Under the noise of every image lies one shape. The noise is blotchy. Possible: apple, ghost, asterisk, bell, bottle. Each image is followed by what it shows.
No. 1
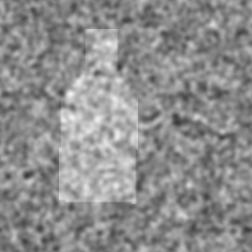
bottle
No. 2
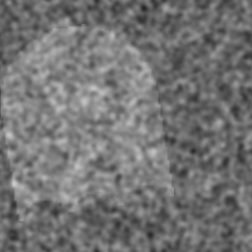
ghost
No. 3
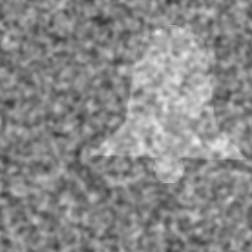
bell
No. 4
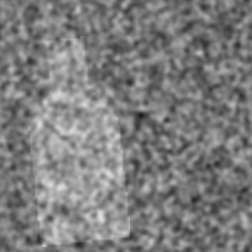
bottle
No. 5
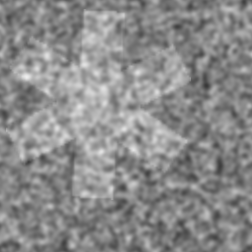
asterisk
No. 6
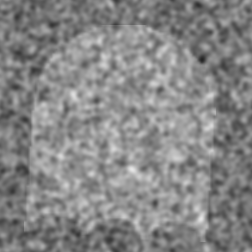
ghost
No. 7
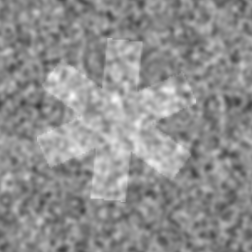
asterisk
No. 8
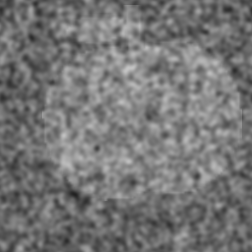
apple
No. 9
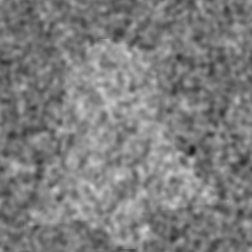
bell
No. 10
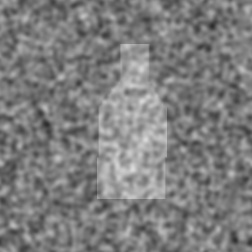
bottle
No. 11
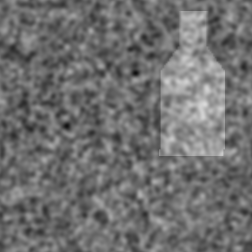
bottle
